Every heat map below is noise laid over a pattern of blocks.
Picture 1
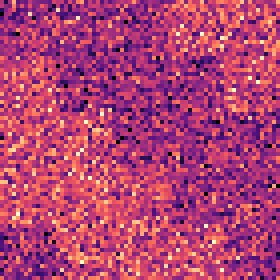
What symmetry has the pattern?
mirrored about the diagonal from the bottom left
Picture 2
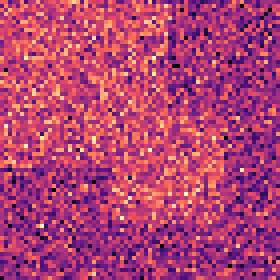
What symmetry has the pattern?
mirrored about the diagonal from the top left
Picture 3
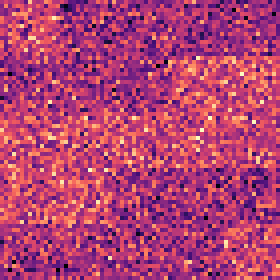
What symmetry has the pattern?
the same after a half turn
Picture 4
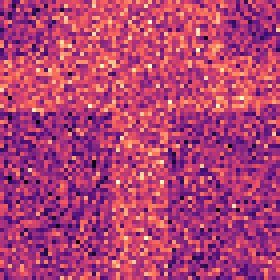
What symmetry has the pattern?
left and right mirror each other
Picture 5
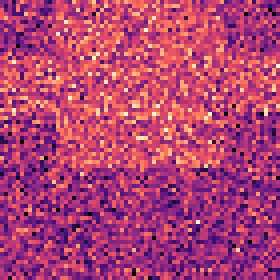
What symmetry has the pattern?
left and right mirror each other
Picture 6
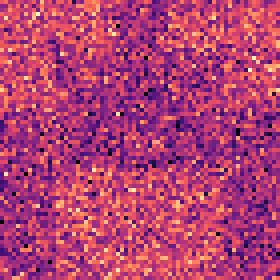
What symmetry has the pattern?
left and right mirror each other
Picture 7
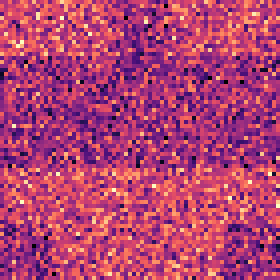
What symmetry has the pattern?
left and right mirror each other
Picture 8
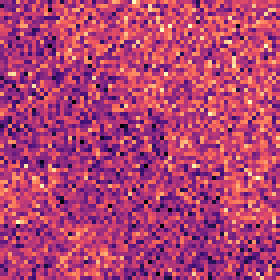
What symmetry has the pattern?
mirrored about the diagonal from the bottom left
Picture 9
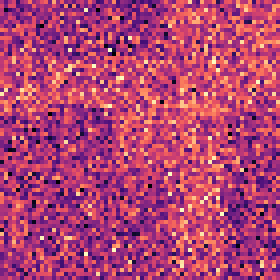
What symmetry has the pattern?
mirrored about the diagonal from the bottom left
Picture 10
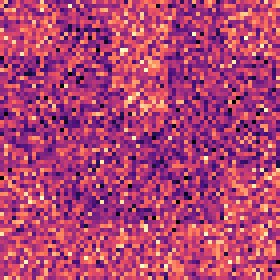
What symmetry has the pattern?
left and right mirror each other
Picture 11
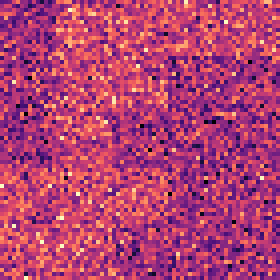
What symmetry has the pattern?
no symmetry
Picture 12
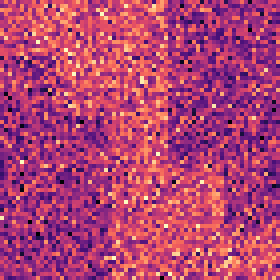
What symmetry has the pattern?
the same after a half turn
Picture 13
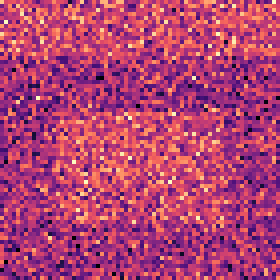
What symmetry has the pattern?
left and right mirror each other
